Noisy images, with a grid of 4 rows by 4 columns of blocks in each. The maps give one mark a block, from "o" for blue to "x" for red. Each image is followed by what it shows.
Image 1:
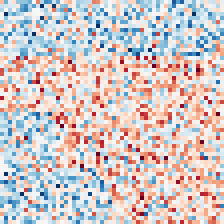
o o o o
x x x x
o x x x
o o x x
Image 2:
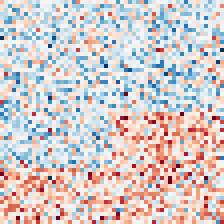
o o o o
o o o o
o o x x
x x x x
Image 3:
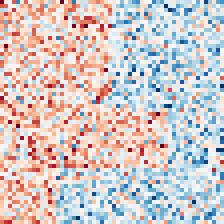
x x o o
x x o o
x x x o
x o o o
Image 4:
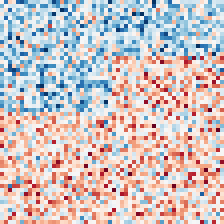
o o o o
o o x x
x x x x
x x x x
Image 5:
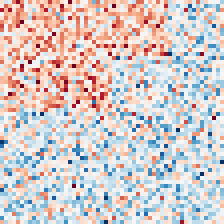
x x x o
x x o o
o o o o
o o o o
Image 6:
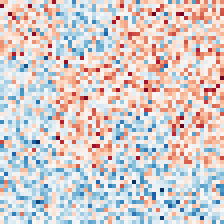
x o x x
o x x x
o x o x
o o o o
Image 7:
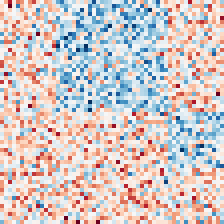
x o o x
x o o x
x x x o
x x x x
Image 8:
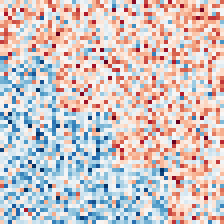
x x x x
o x x x
o o x x
o o o x
